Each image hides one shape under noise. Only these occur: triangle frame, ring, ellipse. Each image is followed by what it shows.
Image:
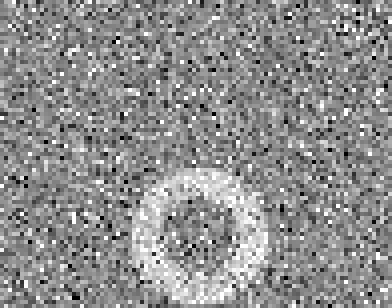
ring
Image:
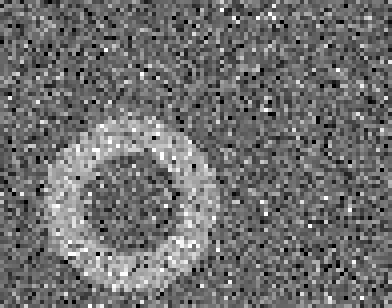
ring
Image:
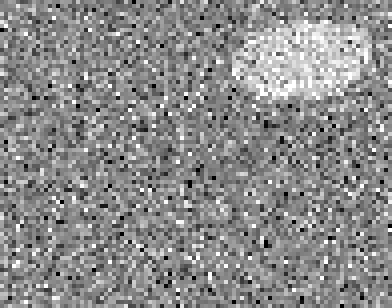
ellipse
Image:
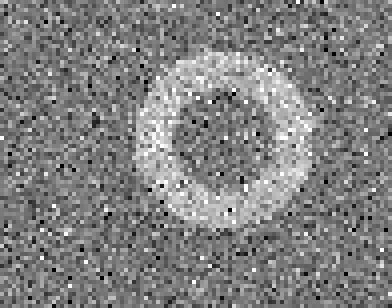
ring
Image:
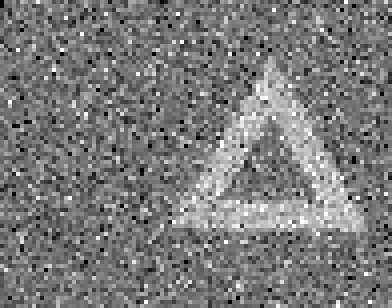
triangle frame
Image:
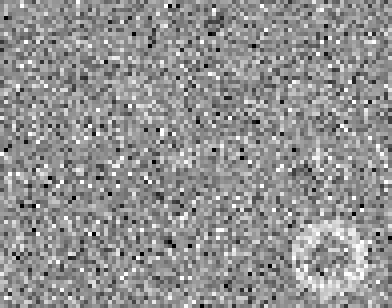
ring
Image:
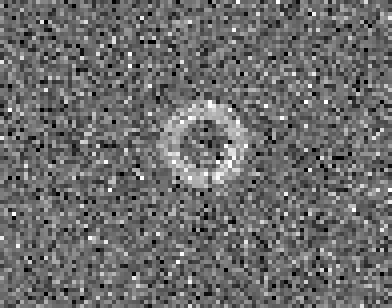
ring
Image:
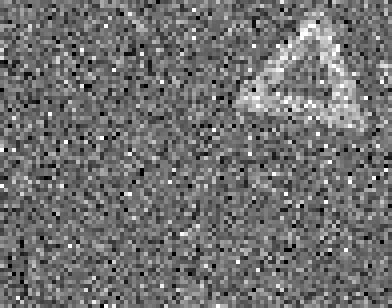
triangle frame
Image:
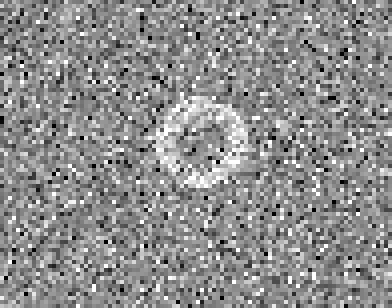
ring
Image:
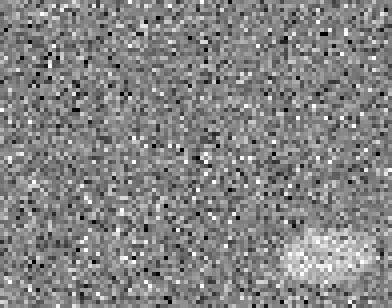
ellipse
